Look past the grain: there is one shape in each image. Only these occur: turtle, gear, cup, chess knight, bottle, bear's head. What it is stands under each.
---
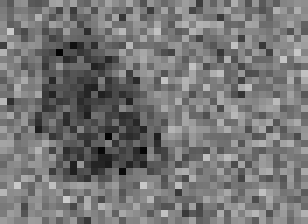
chess knight
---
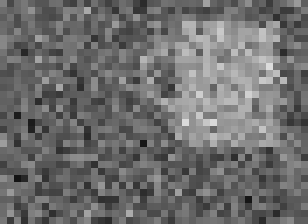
cup
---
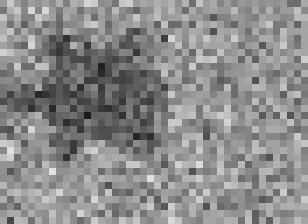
turtle
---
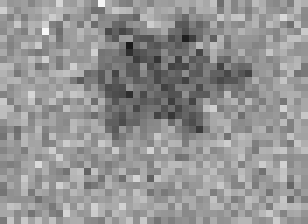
turtle
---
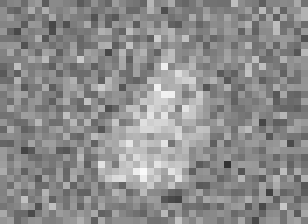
chess knight
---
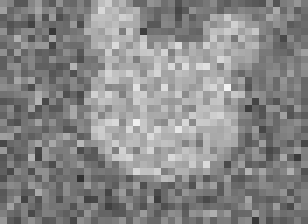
bear's head
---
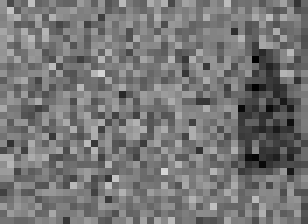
bottle
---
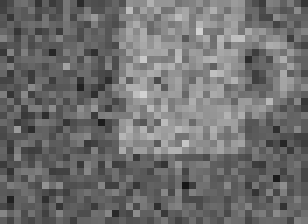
cup
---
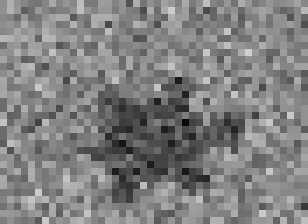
turtle
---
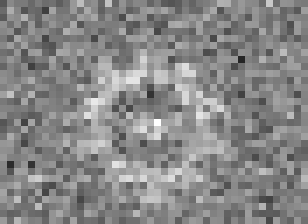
gear
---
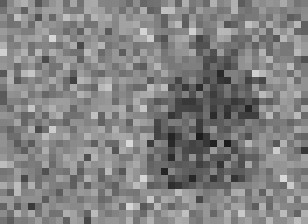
chess knight
